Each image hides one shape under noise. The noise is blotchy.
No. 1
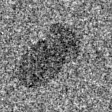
footprint
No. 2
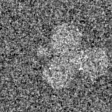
club
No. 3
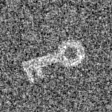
key
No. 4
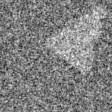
chess pawn
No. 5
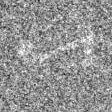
musical note
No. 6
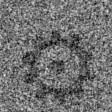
gear
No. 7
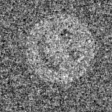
smiling face
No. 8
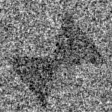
bow tie
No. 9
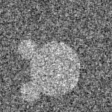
bear's head
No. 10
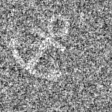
anchor
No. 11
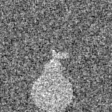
pear
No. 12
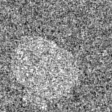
apple
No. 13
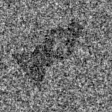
chess bishop
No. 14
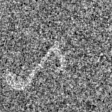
musical note
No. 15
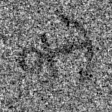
anchor
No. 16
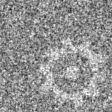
gear
